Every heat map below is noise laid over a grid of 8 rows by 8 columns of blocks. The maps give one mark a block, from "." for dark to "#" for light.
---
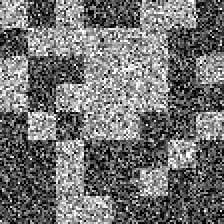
# . # . . # # .
. # # # # # . .
# . . # # # . #
# . # # # # . .
. # . # # . . #
. . # . . . # .
. . # . . # . .
. . # # . . . .
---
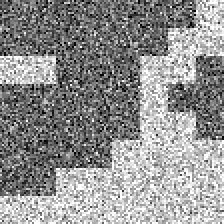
. . . . . . . #
. . . . . . # #
# # . . . # # .
. . . . . # . .
. . . . . # # .
. . . . # # # #
. . # # # # # #
# # # # # # # #
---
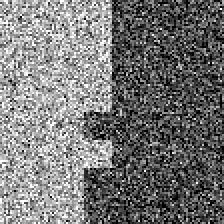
# # # # . . . .
# # # # . . . .
# # # # . . . .
# # # # . . . .
# # # . . . . .
# # # # . . . .
# # # . . . . .
# # # . . . . .
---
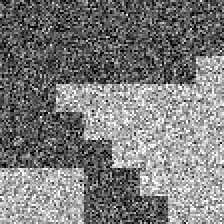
. . . . . . . .
. . . . . . . .
. . . . . . . #
. . # # # # # #
. . . # # # # #
. . . . # # # #
# # # . . # # #
# # # . . . # #
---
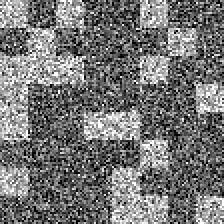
# . # . . # . .
. # . . . . # .
# # # . . # . .
# . . . . . . #
# . . # # . . .
. . . . . # . .
# . . . # . . .
. . . . # # . #
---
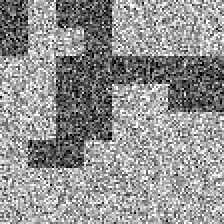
. # . . # # # #
. # # . # # # #
# # . . . . . .
# # . . # # . .
# # . . # # # #
# . . # # # # #
# # # # # # # #
# # # # # # # #
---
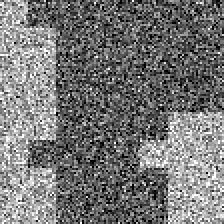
# . . . . . . .
# # . . . . . .
# # . . . . . .
# # . . . . . .
# # . . . . # #
# . . . . # # #
# # . . . . # #
# # . . . . # #
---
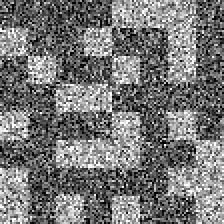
. . . . # # # .
# . . # . . # .
. # . . # . # .
. . # # . . . .
# . . . # . # .
. . # # # . . #
# . . . . . # #
# . # . # . . #
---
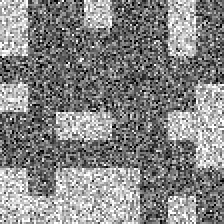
# . . # . . # .
# . . . . . # .
. . . . . . . .
# . . . . . . #
. . # # . . # #
. . . . . . . #
# . # # # . . .
# # # # # . # .
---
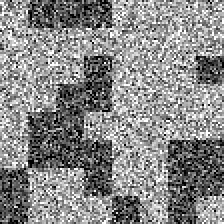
# . . . # # # #
# # # # # # # #
# # # . # # # .
# # . . # # # #
# . . # # # # #
# . . . # # . .
. # # . # # . .
. # # # . # . #
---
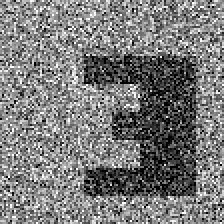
# # # # # # # #
# # # # # # # #
# # # . . . . #
# # # # # . . #
# # # # . . . #
# # # # # . . #
# # # . . . . #
# # # # # # # #
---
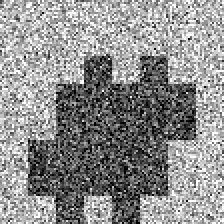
# # # # # # # #
# # # # # # # #
# # # . # . # #
# # . . . . . #
# # . . . . . #
# . . . . . # #
# . . . . . # #
# # . # . # # #
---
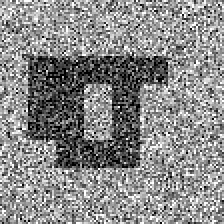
# # # # # # # #
# # # # # # # #
# . . . . . # #
# . . # . # # #
# . . # . # # #
# # . . . # # #
# # # # # # # #
# # # # # # # #
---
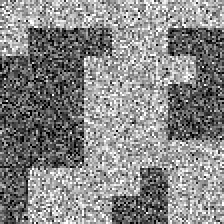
# # # # # # # #
# . . . # # . .
. . . # # # # .
. . . # # # . .
. . . # # # . .
. . . # # # # #
. # # # # . # #
. # # # . . # #
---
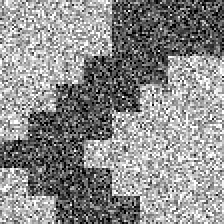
# # # # . . . .
# # # # . . . .
# # # . . . # #
# # . . . # # #
# . . . # # # #
. . . # # # # #
# . . . # # # #
# # . . . # # #
